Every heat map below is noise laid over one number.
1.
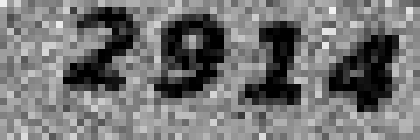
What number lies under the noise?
2914
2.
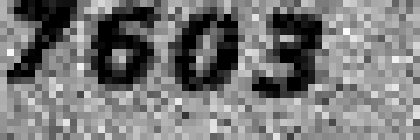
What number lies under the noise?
7603
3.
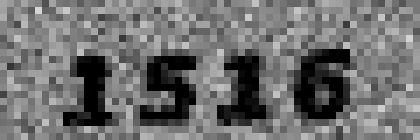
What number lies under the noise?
1516
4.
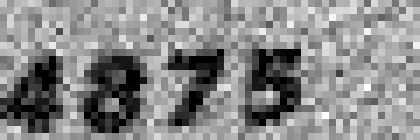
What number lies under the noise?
4875
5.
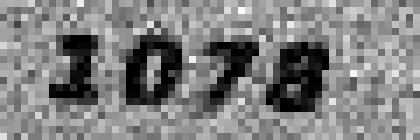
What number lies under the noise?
1078
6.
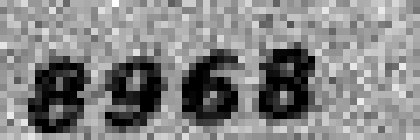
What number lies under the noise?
8968
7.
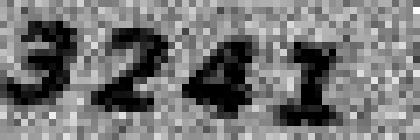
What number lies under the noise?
3241
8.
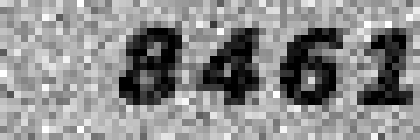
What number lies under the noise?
8461
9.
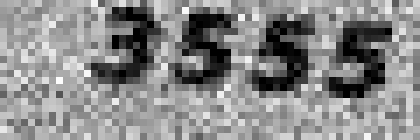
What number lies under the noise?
3555
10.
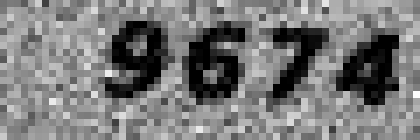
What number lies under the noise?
9674
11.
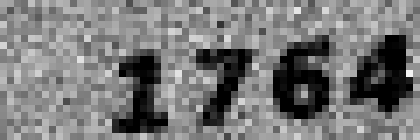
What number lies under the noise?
1764
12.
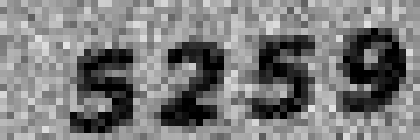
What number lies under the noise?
5259
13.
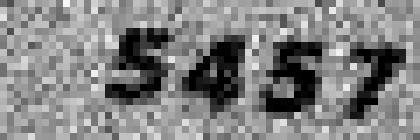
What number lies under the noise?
5457
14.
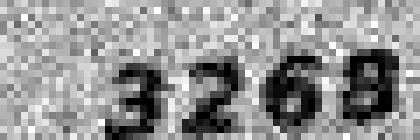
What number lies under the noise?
3268
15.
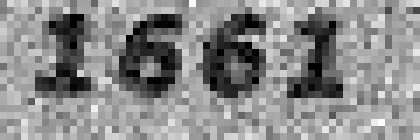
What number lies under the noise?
1661
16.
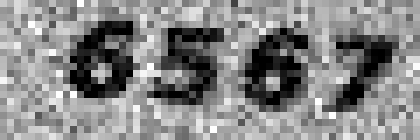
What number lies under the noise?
6567
